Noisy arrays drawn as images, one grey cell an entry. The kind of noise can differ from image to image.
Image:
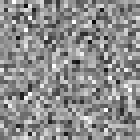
independent entries
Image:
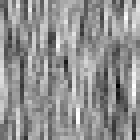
streaked along the columns
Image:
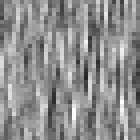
streaked along the columns
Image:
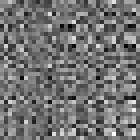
low rank plus noise
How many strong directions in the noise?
one
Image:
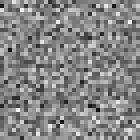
independent entries
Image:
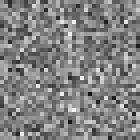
independent entries
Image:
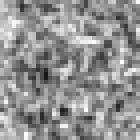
blotchy
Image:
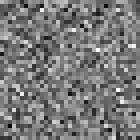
independent entries
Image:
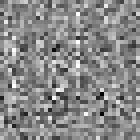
low rank plus noise
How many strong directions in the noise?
five to eight
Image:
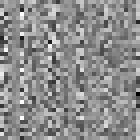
columns of uneven size
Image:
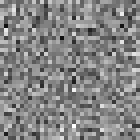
low rank plus noise
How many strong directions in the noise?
three or four
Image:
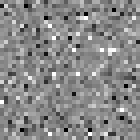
heavy tails
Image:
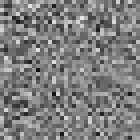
low rank plus noise
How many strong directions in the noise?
five to eight
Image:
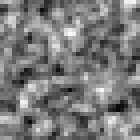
blotchy
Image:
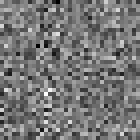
low rank plus noise
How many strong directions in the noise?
five to eight
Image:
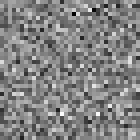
independent entries
